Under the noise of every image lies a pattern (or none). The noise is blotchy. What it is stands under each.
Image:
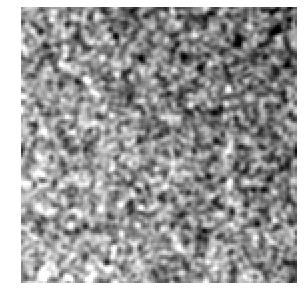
a smooth slope
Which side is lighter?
bottom left
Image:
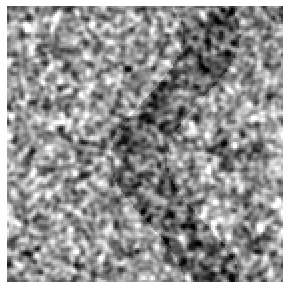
a wavy band
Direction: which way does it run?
top to bottom
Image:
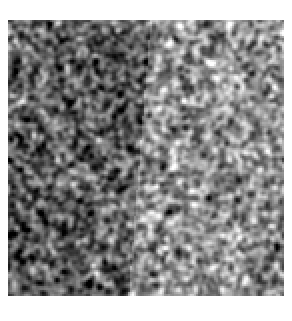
a sharp edge
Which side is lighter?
right
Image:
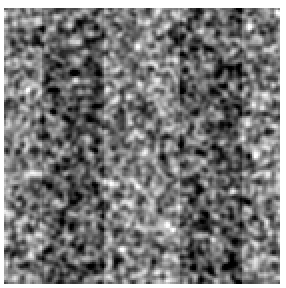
vertical stripes
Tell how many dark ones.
2
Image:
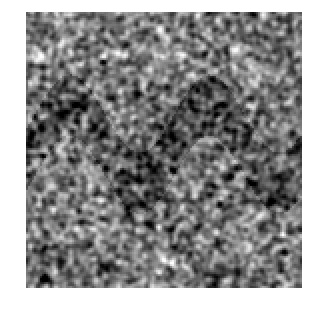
a wavy band
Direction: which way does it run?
left to right
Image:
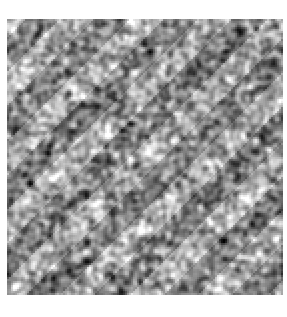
diagonal stripes
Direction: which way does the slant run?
bottom left to top right
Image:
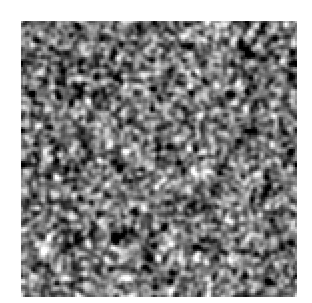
only noise
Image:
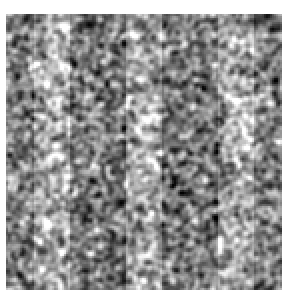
vertical stripes
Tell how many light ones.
3
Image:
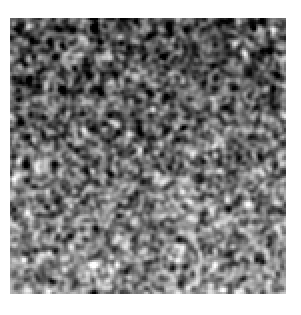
a smooth slope
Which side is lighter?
bottom
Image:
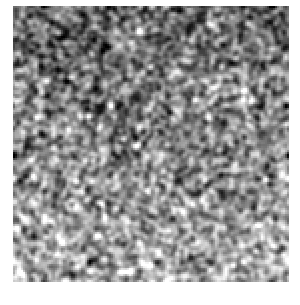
a smooth slope
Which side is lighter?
bottom
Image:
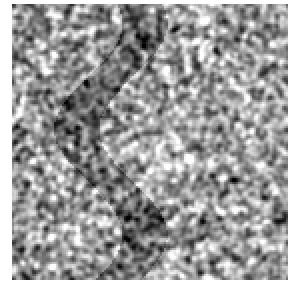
a wavy band
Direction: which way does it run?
top to bottom
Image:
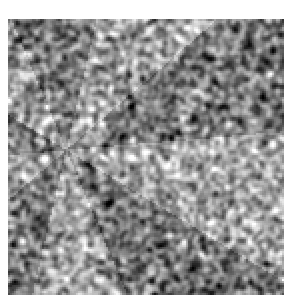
spokes from one point
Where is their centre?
middle left
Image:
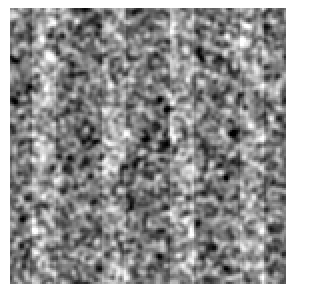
vertical stripes
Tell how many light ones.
4
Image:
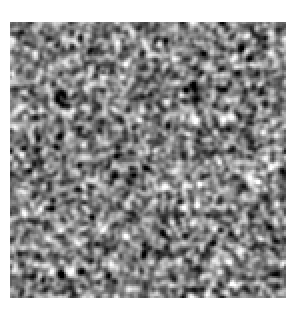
only noise
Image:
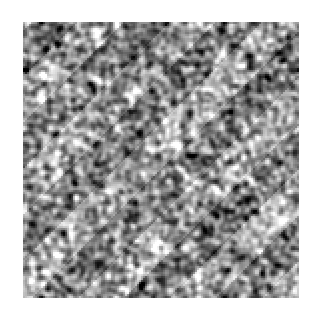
diagonal stripes
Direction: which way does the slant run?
bottom left to top right
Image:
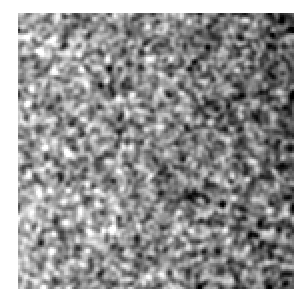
a smooth slope
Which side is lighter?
left
